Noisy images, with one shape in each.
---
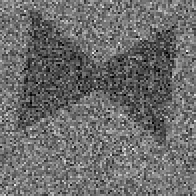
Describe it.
dark bow tie
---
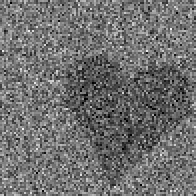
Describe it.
dark heart
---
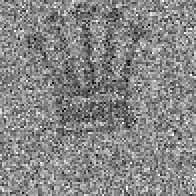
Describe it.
dark chess queen
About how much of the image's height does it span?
two thirds
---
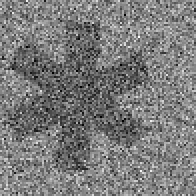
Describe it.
dark asterisk
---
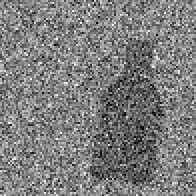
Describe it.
dark bottle
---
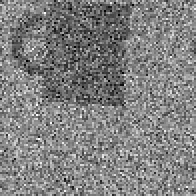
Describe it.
dark cup
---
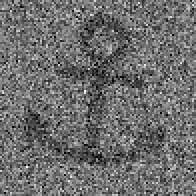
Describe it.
dark anchor
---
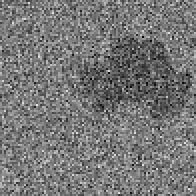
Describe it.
dark car
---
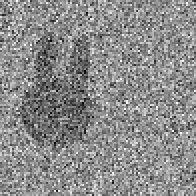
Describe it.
dark rabbit's head
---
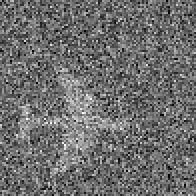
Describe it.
light airplane
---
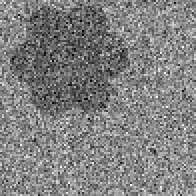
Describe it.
dark flower
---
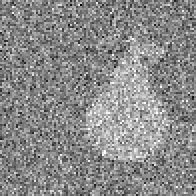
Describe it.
light pear
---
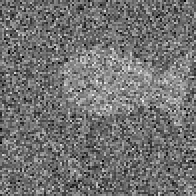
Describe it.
light fish
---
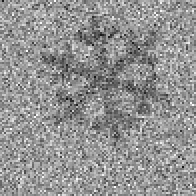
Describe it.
dark snowflake
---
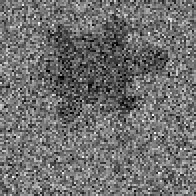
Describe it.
dark turtle
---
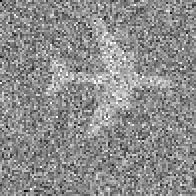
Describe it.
light airplane
